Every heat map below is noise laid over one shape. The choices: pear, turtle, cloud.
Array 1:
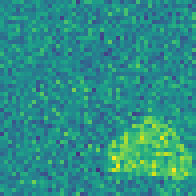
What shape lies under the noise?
cloud
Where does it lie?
bottom right
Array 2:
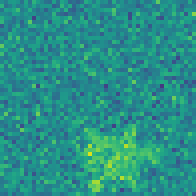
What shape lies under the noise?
turtle
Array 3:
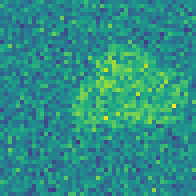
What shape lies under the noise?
cloud
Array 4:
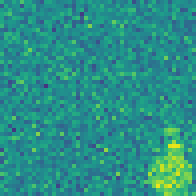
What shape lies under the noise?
pear
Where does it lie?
bottom right
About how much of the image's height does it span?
a third
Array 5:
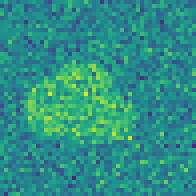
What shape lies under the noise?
cloud
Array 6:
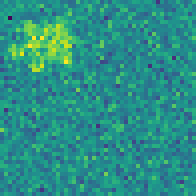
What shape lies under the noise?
turtle
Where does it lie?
top left
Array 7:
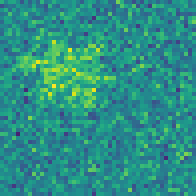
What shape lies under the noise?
turtle
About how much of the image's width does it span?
half
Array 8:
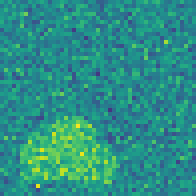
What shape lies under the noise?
cloud
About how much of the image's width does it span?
half
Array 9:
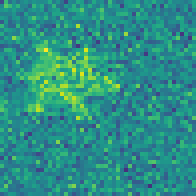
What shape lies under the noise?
turtle
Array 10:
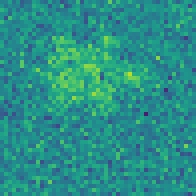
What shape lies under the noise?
turtle
